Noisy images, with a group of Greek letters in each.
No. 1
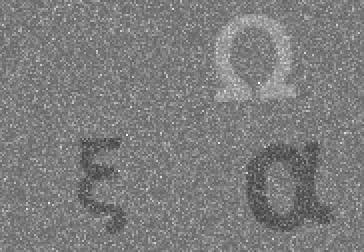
top right: light omega; bottom left: dark xi; bottom right: dark alpha
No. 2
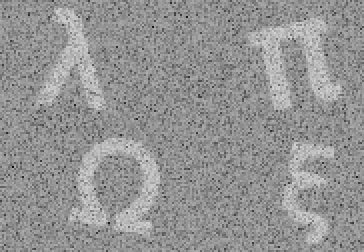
top left: light lambda; top right: light pi; bottom left: light omega; bottom right: light xi
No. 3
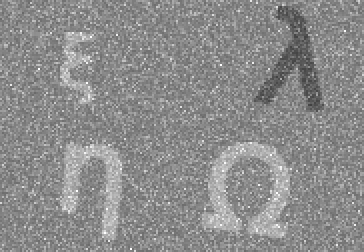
top left: light xi; top right: dark lambda; bottom left: light eta; bottom right: light omega
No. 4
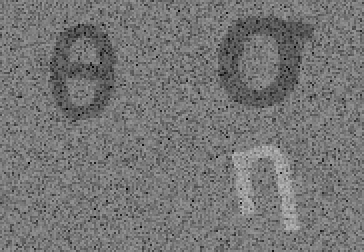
top left: dark theta; top right: dark sigma; bottom right: light eta
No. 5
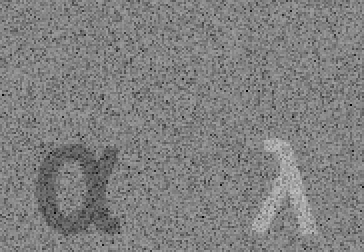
bottom left: dark alpha; bottom right: light lambda
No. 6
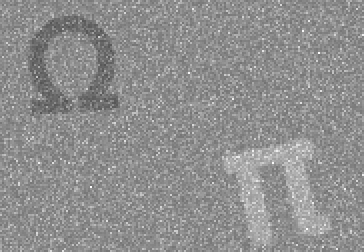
top left: dark omega; bottom right: light pi
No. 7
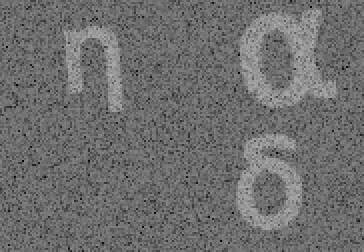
top left: light eta; top right: light alpha; bottom right: light delta
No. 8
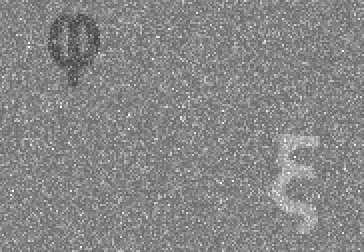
top left: dark phi; bottom right: light xi
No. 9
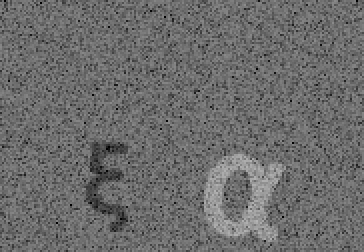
bottom left: dark xi; bottom right: light alpha
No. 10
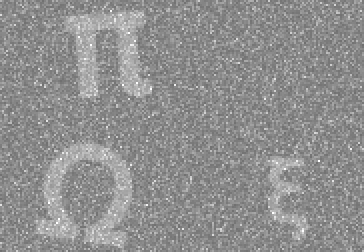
top left: light pi; bottom left: light omega; bottom right: light xi
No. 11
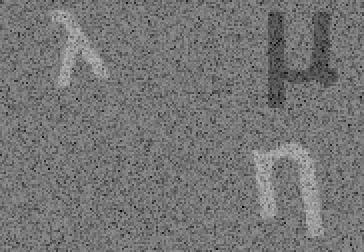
top left: light lambda; top right: dark mu; bottom right: light eta
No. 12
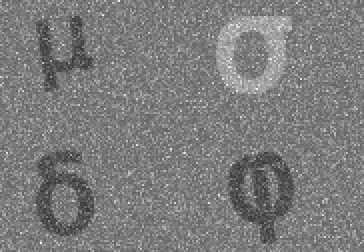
top left: dark mu; top right: light sigma; bottom left: dark delta; bottom right: dark phi
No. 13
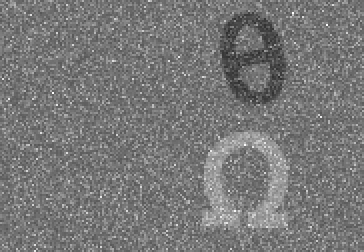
top right: dark theta; bottom right: light omega
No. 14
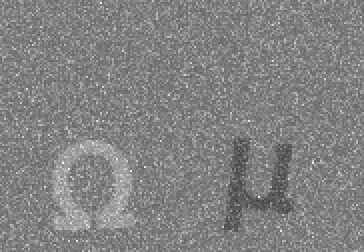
bottom left: light omega; bottom right: dark mu
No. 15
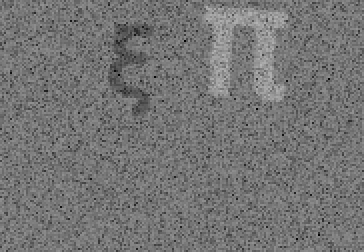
top left: dark xi; top right: light pi
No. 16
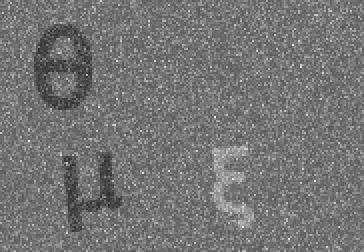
top left: dark theta; bottom left: dark mu; bottom right: light xi
